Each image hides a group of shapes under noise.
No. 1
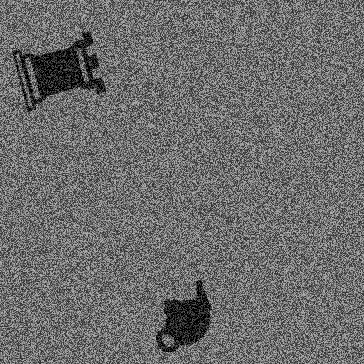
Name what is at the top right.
nothing
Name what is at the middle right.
nothing
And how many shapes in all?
2
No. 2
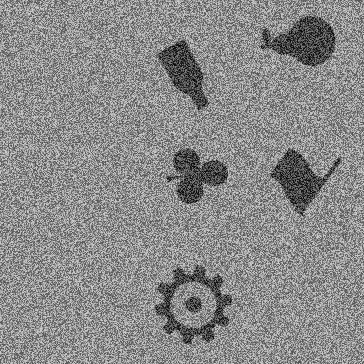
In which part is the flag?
middle right
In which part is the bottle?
top middle
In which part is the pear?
top right
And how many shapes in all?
5
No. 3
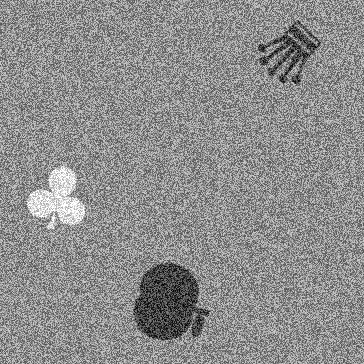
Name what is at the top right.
chess queen
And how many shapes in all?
3
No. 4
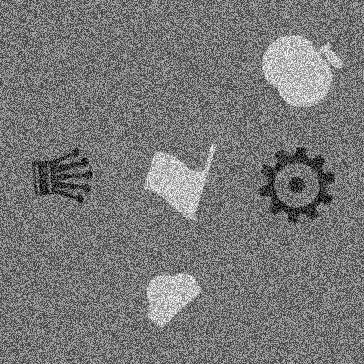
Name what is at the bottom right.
nothing
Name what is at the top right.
apple
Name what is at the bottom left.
nothing
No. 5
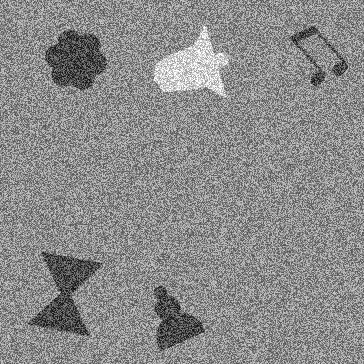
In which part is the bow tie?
bottom left
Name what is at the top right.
pair of musical notes
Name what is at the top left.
flower
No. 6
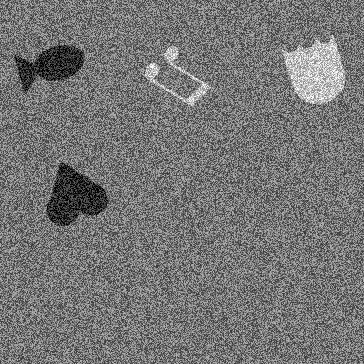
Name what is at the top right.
ghost
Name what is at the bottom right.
nothing
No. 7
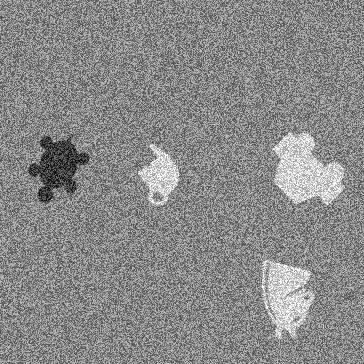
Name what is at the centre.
teapot
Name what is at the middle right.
car
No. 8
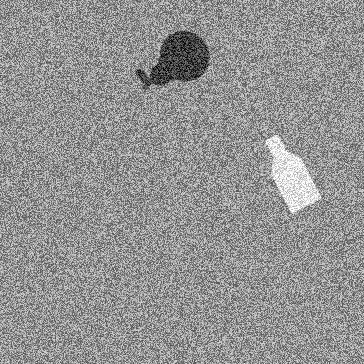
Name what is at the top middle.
pear
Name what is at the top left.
nothing
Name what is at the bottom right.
nothing
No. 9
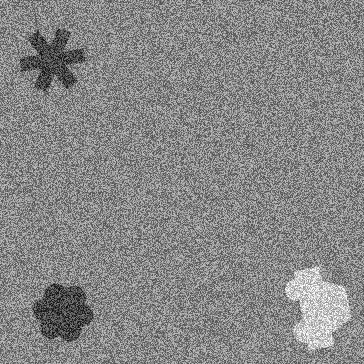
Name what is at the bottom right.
car
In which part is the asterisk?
top left
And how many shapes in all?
3
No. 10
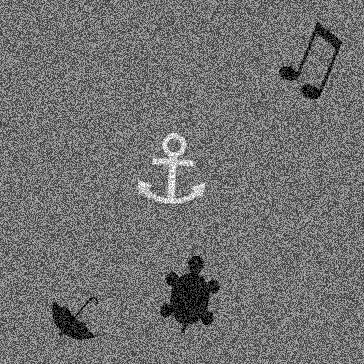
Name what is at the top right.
pair of musical notes
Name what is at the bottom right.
nothing
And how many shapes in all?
4
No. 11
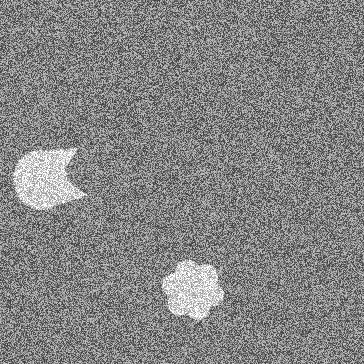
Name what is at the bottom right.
nothing
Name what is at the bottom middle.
flower
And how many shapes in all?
2
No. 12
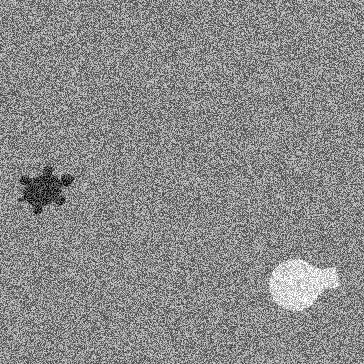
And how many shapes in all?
2
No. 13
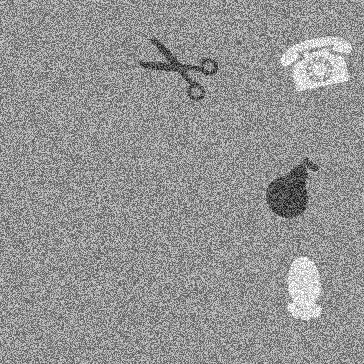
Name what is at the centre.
nothing
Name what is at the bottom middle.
nothing
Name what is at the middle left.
nothing
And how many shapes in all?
4
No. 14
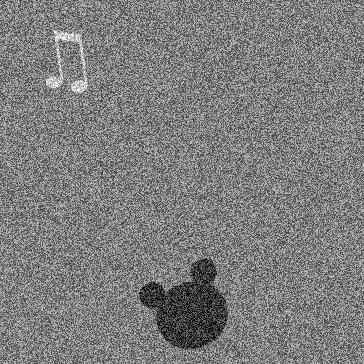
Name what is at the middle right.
nothing
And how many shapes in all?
2
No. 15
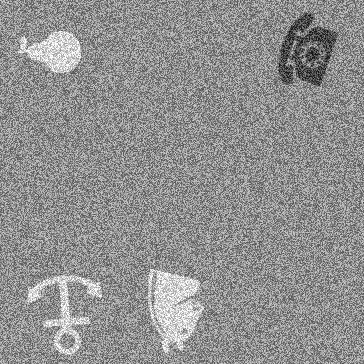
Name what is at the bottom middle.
chess knight
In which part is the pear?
top left
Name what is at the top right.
telephone
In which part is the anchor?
bottom left
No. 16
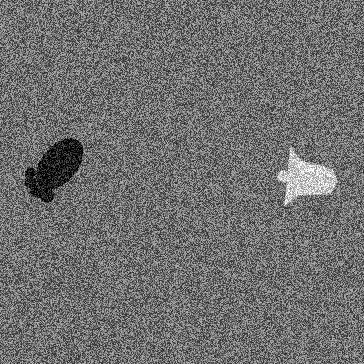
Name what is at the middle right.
bell
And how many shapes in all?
2
